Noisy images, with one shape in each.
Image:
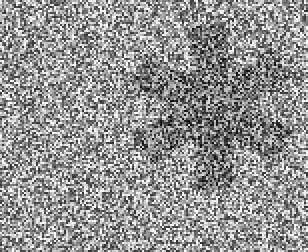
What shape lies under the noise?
asterisk
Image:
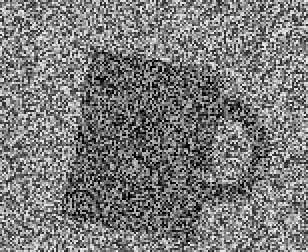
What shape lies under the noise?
cup
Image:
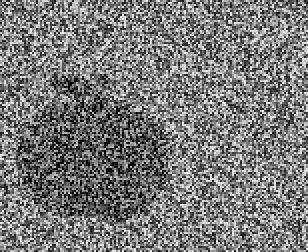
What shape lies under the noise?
apple
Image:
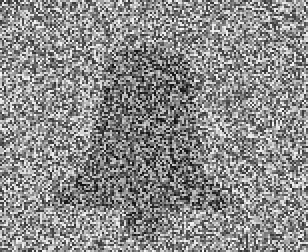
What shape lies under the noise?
bell
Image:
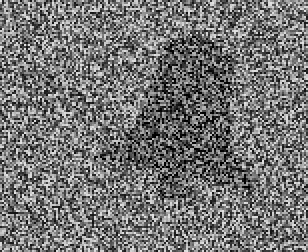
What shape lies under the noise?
bell
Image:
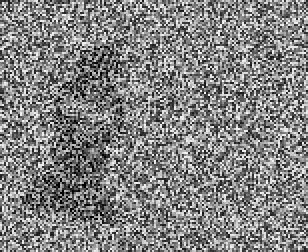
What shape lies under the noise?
chess bishop
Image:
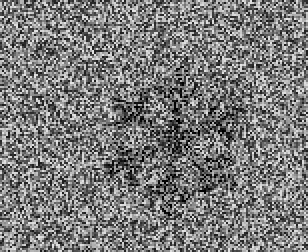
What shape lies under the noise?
snowflake
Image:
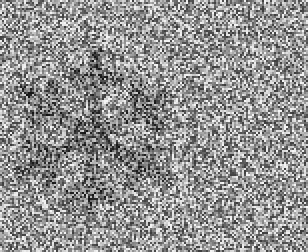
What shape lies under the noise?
snowflake
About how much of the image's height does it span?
two thirds
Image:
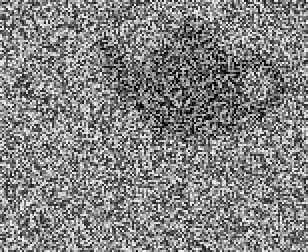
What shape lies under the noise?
teapot
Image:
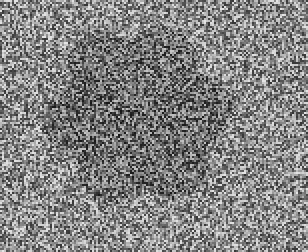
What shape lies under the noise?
flower
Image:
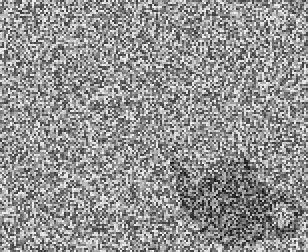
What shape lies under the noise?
teapot
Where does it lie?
bottom right
